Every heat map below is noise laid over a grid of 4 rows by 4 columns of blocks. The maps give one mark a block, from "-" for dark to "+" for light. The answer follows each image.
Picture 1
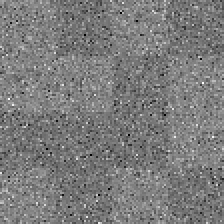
+ - + -
+ + - +
- - - +
+ - + -
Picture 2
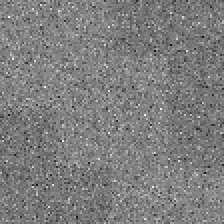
+ + - -
+ + + -
- + + -
- - + +
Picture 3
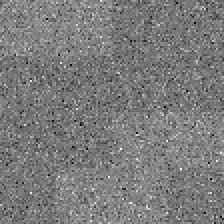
+ + - -
- - - -
- - + +
- + + -
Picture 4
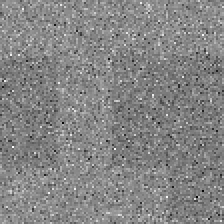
+ + + +
- + - -
- + - -
+ + + -
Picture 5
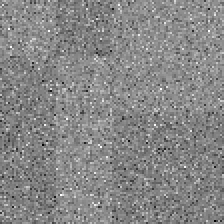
+ - + +
- + + +
- + - -
- + - -
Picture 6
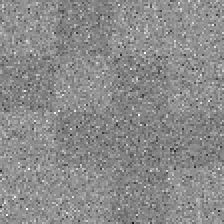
+ - + +
- + - +
+ - - -
+ + - +
